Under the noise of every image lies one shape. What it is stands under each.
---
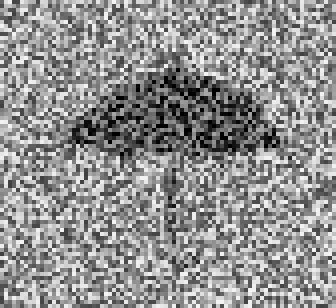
dark umbrella
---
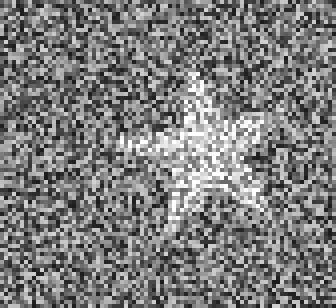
light star
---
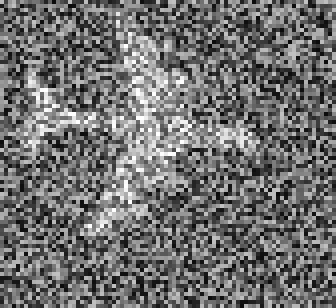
light airplane
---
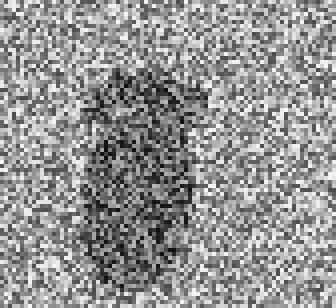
dark footprint
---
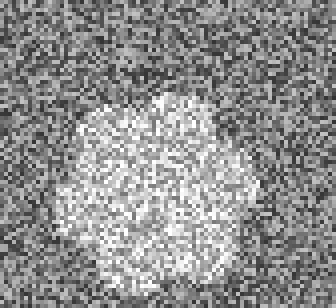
light flower
